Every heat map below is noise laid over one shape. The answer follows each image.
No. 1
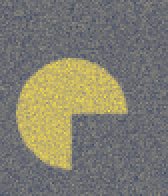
disc with a wedge cut out
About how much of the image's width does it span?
two thirds
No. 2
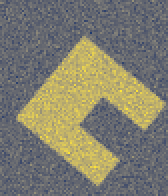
square with a notch
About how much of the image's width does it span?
nearly all
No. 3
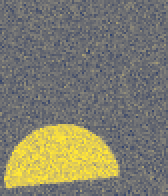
half disc
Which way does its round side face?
up
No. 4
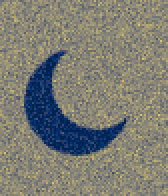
crescent
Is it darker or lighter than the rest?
darker
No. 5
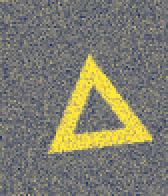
triangle frame
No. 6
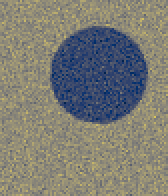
disc
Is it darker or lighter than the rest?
darker
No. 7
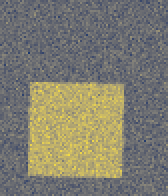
square
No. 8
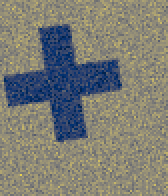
cross
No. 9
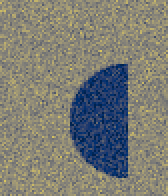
half disc
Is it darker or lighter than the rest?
darker
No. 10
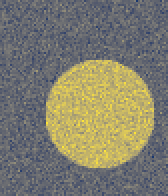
disc
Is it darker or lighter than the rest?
lighter
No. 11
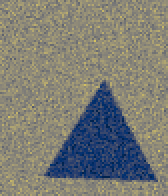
triangle
